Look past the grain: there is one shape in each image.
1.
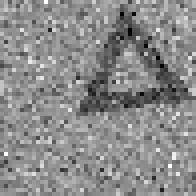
dark triangle frame
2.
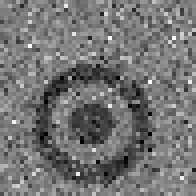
dark bullseye
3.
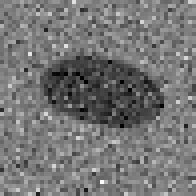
dark ellipse
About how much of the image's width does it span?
two thirds
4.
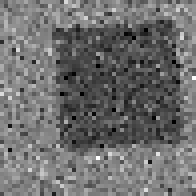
dark square
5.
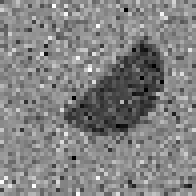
dark half disc
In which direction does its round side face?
down and right
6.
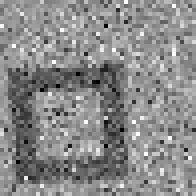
dark square frame
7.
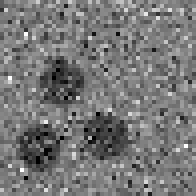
dark three dots
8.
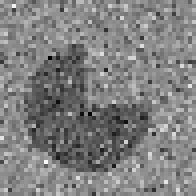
dark disc with a wedge cut out
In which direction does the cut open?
up and right
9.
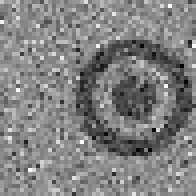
dark bullseye
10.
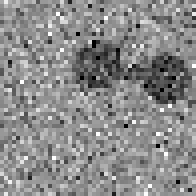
dark dumbbell
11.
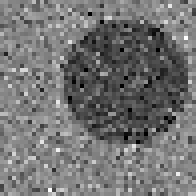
dark disc
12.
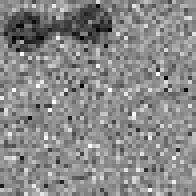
dark dumbbell
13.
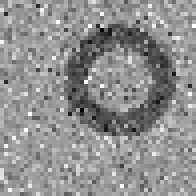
dark ring
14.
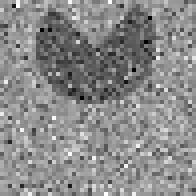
dark disc with a wedge cut out
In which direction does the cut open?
up
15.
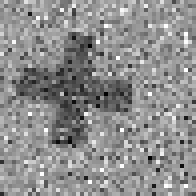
dark cross
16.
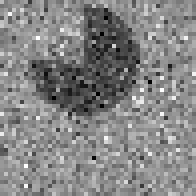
dark disc with a wedge cut out
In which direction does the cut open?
up and left
